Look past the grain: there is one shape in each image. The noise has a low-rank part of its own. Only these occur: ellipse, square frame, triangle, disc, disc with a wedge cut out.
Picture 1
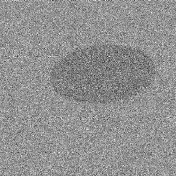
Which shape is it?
ellipse
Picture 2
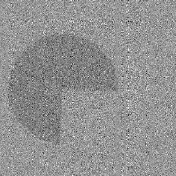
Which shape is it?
disc with a wedge cut out
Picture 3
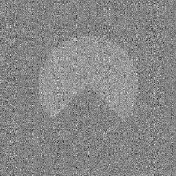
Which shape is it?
disc with a wedge cut out
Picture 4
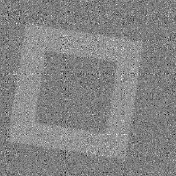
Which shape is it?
square frame
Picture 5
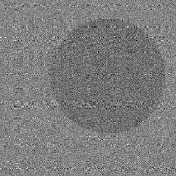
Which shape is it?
disc
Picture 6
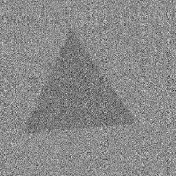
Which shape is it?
triangle
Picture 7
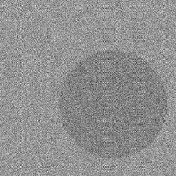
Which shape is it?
disc
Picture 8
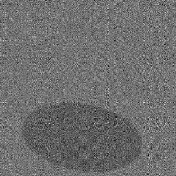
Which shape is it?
ellipse
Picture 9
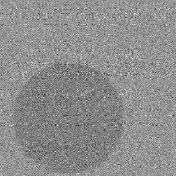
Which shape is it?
disc
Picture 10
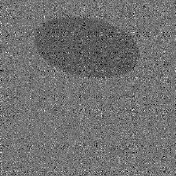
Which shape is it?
ellipse
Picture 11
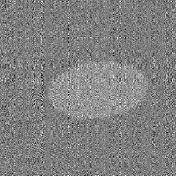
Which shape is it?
ellipse
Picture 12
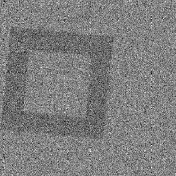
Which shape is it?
square frame
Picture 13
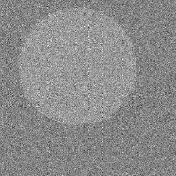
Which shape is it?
disc
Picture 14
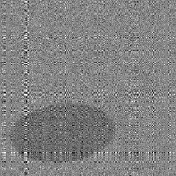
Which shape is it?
ellipse
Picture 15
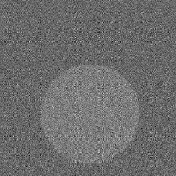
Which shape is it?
disc
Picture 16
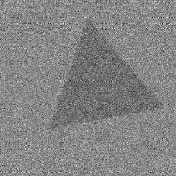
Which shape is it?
triangle
